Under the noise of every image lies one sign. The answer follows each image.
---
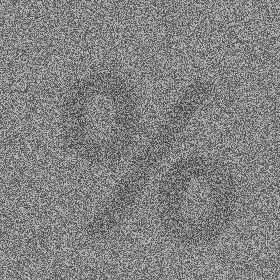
dark percent sign
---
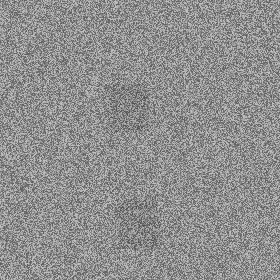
dark colon
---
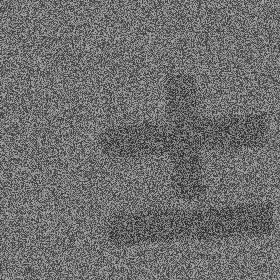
dark plus-minus sign
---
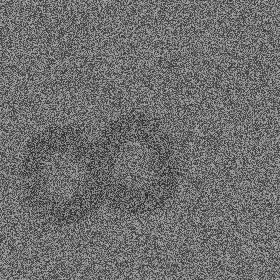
dark infinity sign
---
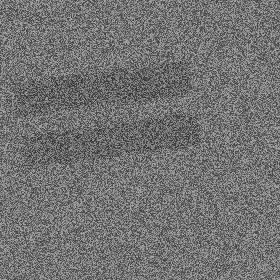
dark equals sign
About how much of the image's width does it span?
two thirds
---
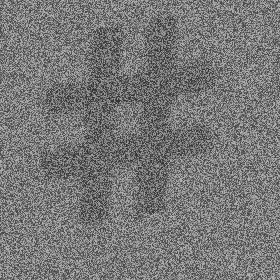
dark hash sign
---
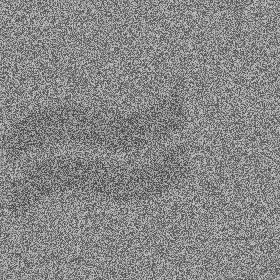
dark approximately sign
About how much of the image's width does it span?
two thirds
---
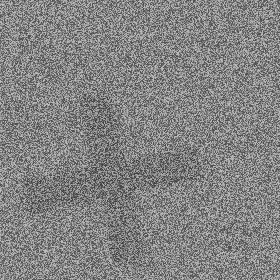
dark plus sign
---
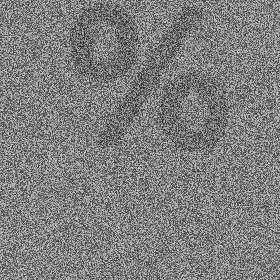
dark percent sign
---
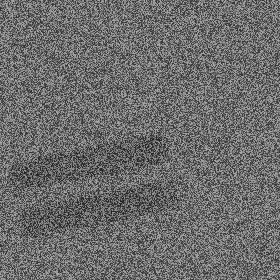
dark equals sign
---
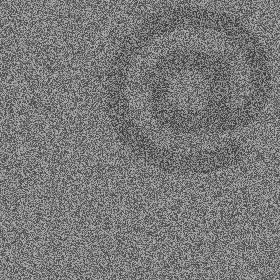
dark at sign
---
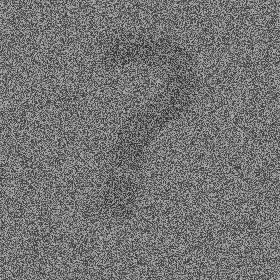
dark question mark
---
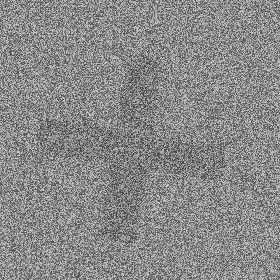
dark plus sign
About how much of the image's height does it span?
two thirds
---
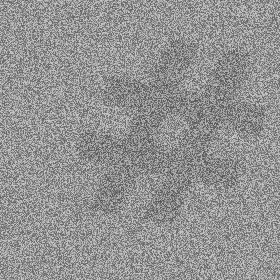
dark hash sign
